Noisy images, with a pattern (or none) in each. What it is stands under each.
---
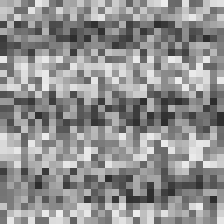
horizontal stripes
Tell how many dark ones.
3
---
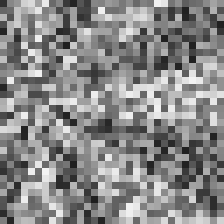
spokes from one point
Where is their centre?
middle left
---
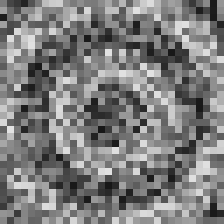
rings round one point
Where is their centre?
centre
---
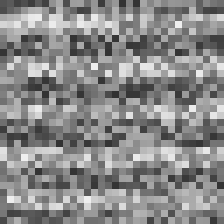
horizontal stripes
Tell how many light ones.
5
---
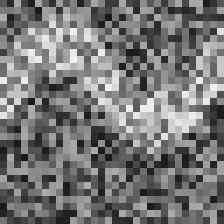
a wavy band
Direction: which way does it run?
left to right
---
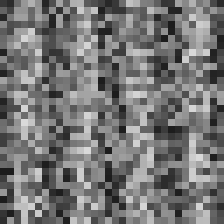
vertical stripes
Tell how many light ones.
4
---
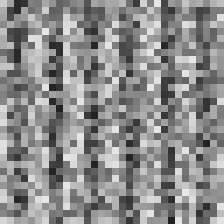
vertical stripes
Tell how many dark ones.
6
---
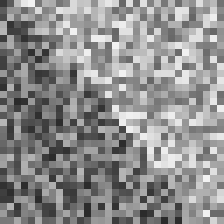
a sharp edge
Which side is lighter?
top right
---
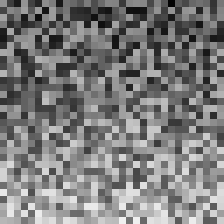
a smooth slope
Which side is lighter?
bottom
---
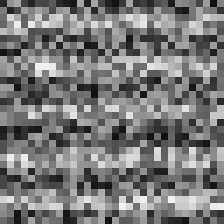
horizontal stripes
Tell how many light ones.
5
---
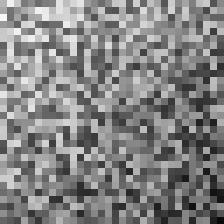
a smooth slope
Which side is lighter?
top left
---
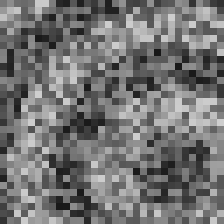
rings round one point
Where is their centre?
bottom right
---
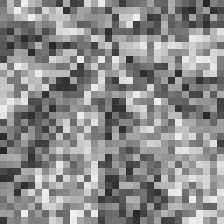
spokes from one point
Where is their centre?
top middle
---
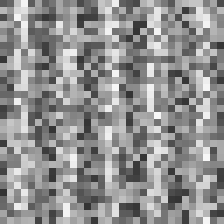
vertical stripes
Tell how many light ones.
5
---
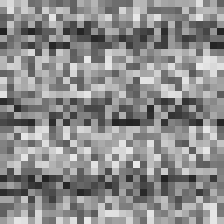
horizontal stripes
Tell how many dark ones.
3
